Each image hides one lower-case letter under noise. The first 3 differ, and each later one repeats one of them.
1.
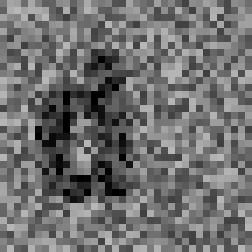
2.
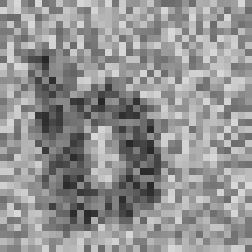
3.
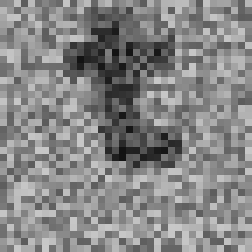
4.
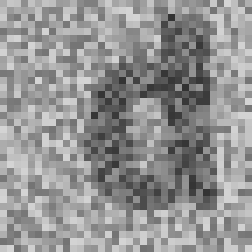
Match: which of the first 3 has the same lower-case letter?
1
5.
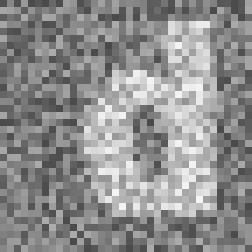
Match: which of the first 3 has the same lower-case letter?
1
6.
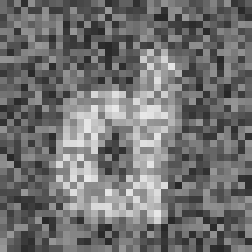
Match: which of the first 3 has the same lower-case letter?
1
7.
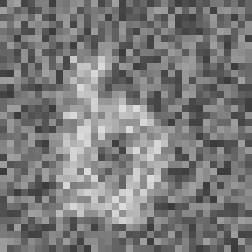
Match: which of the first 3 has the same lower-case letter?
2
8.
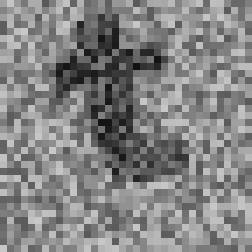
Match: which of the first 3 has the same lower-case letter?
3
